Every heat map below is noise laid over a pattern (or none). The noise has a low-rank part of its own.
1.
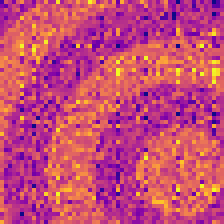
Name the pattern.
rings round one point
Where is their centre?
bottom right
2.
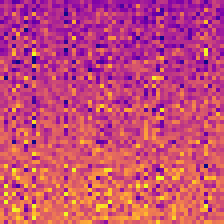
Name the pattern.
a smooth slope
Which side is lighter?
bottom
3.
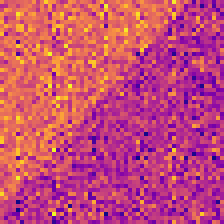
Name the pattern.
a sharp edge
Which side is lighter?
top left
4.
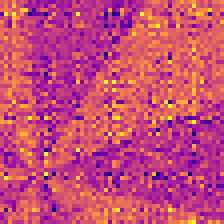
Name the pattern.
spokes from one point
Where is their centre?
bottom left
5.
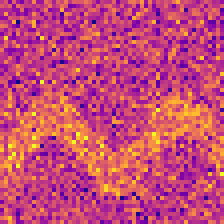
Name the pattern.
a wavy band
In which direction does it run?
left to right
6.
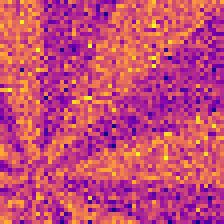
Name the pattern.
spokes from one point
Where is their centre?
bottom left
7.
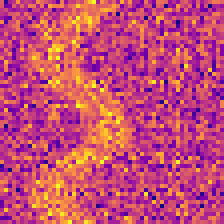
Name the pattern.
a wavy band
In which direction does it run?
top to bottom
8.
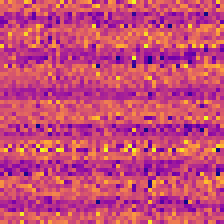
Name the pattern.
horizontal stripes
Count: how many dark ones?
6
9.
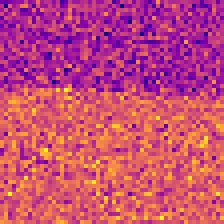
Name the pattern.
a sharp edge
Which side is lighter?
bottom
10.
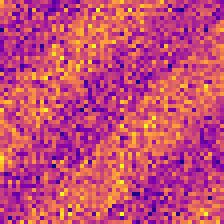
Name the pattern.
diagonal stripes
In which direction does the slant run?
bottom left to top right
